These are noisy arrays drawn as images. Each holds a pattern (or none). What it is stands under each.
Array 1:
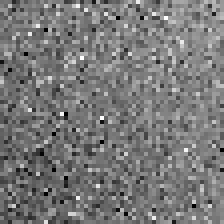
a smooth slope
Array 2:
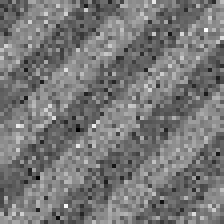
diagonal stripes
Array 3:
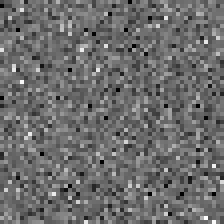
only noise
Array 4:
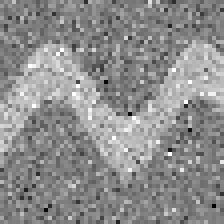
a wavy band
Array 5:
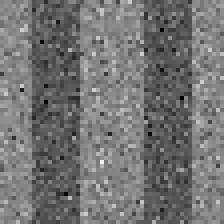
vertical stripes
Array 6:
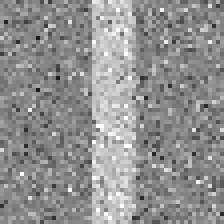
one vertical stripe
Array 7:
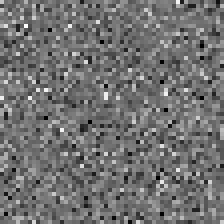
only noise
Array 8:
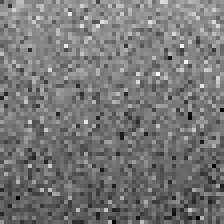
a smooth slope
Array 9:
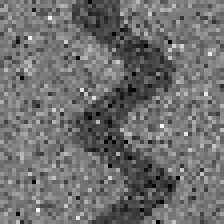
a wavy band
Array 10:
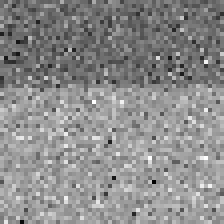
a sharp edge
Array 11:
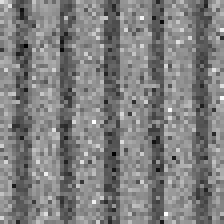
vertical stripes
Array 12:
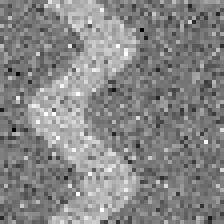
a wavy band
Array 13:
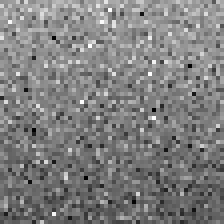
a smooth slope
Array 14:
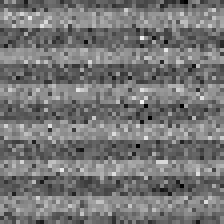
horizontal stripes
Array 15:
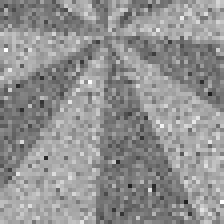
spokes from one point
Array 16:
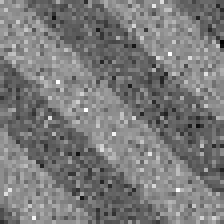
diagonal stripes
